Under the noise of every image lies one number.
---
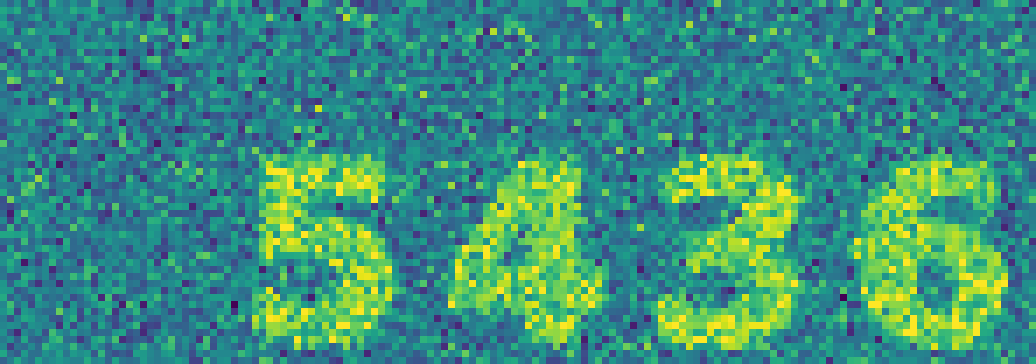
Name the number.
5436
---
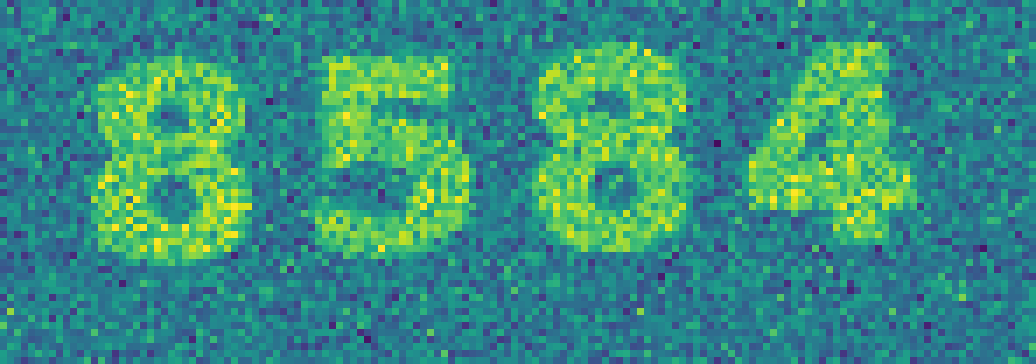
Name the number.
8584
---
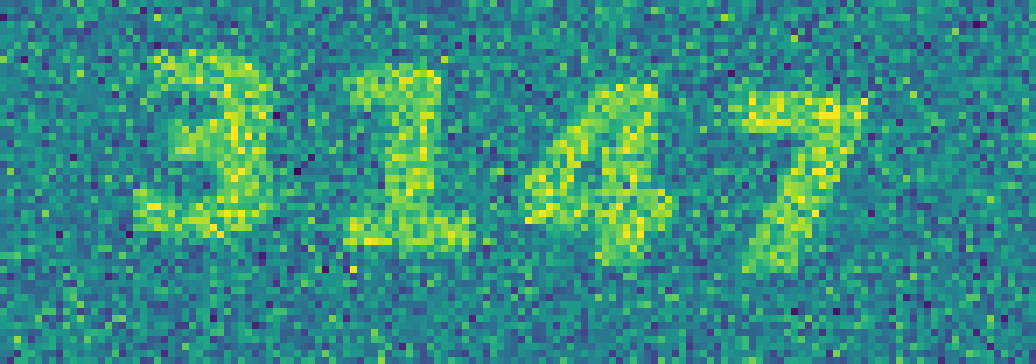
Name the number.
3147
